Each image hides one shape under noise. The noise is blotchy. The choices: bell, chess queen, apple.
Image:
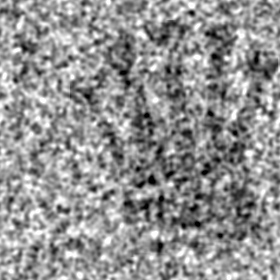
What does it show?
dark chess queen
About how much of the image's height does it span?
nearly all
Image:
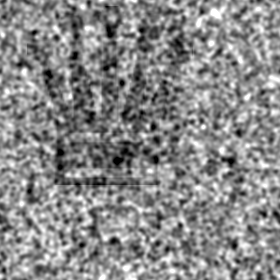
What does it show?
dark chess queen
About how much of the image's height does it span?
two thirds
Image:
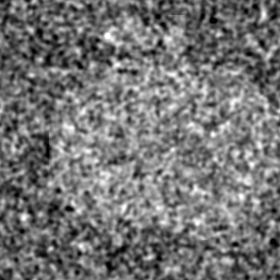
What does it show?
light apple
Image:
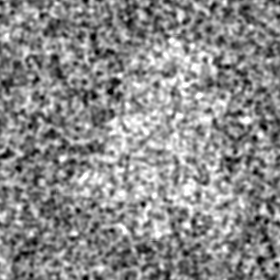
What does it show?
light bell
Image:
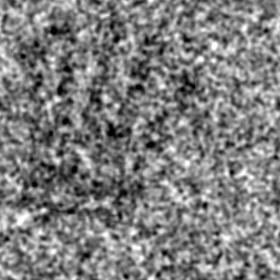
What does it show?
dark chess queen
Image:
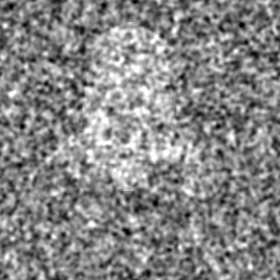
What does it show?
light bell
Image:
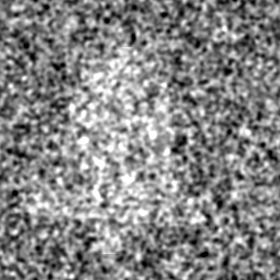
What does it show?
light bell
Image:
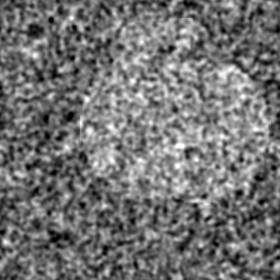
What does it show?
light apple
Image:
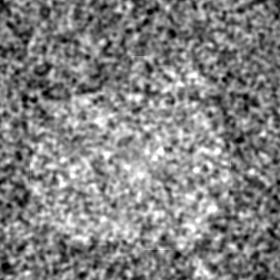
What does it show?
light apple
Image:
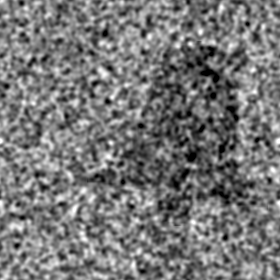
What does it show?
dark bell
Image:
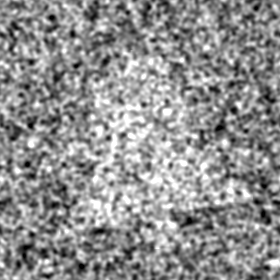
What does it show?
light bell
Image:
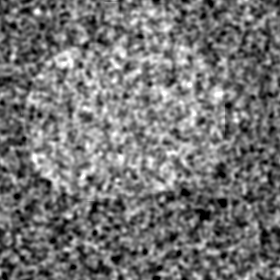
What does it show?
light apple
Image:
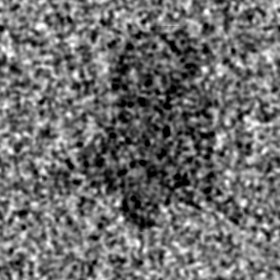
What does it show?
dark bell
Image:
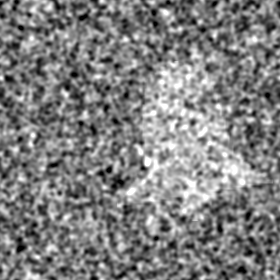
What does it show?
light bell
